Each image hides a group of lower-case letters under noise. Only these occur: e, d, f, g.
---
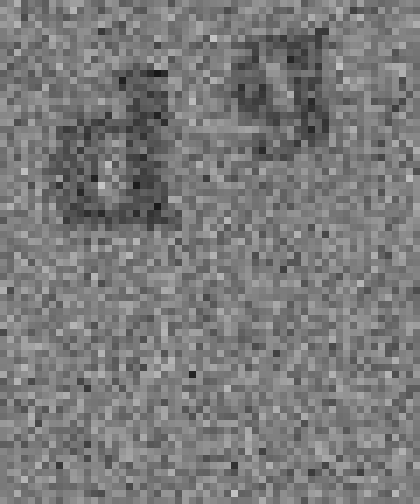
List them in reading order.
top left: d; top right: g
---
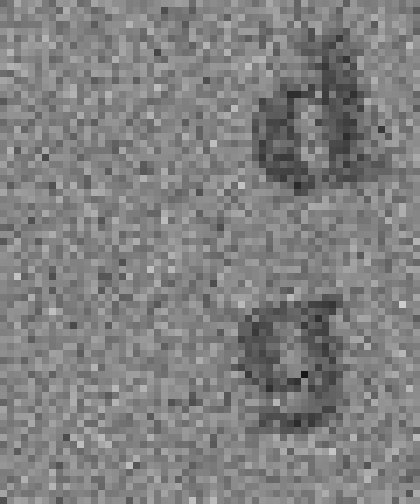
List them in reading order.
top right: d; bottom right: g
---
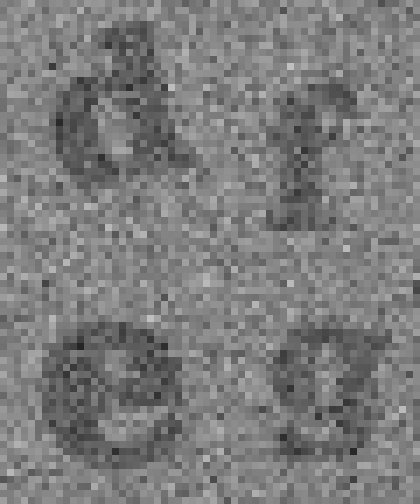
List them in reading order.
top left: d; top right: f; bottom left: e; bottom right: g
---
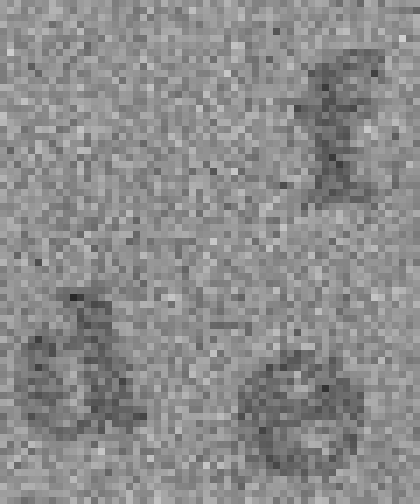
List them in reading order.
top right: f; bottom left: d; bottom right: e
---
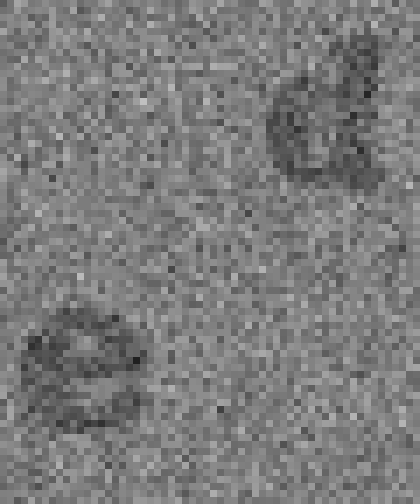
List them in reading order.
top right: d; bottom left: e
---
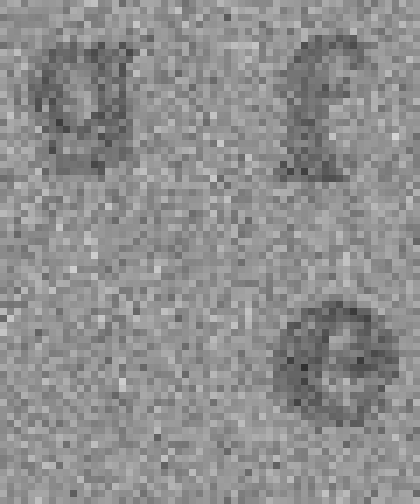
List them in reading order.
top left: g; top right: f; bottom right: e
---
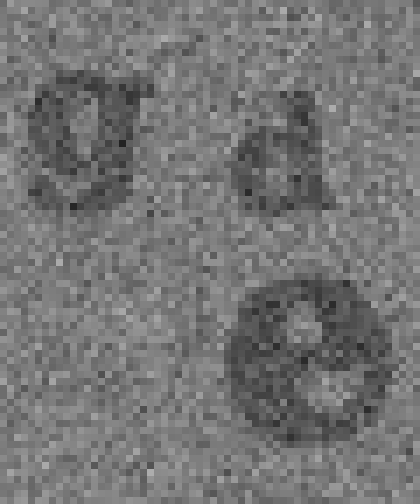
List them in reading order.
top left: g; top right: d; bottom right: e
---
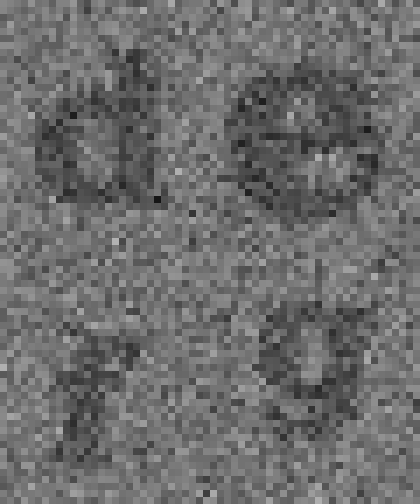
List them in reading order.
top left: d; top right: e; bottom left: f; bottom right: g
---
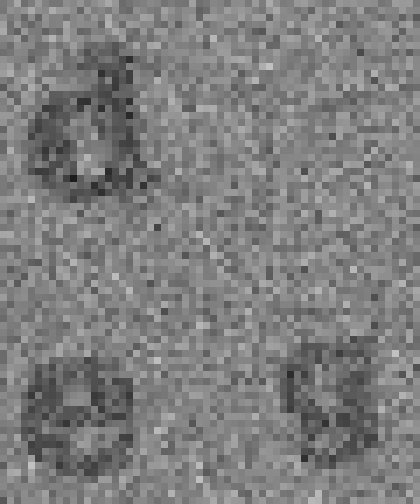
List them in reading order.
top left: d; bottom left: e; bottom right: g
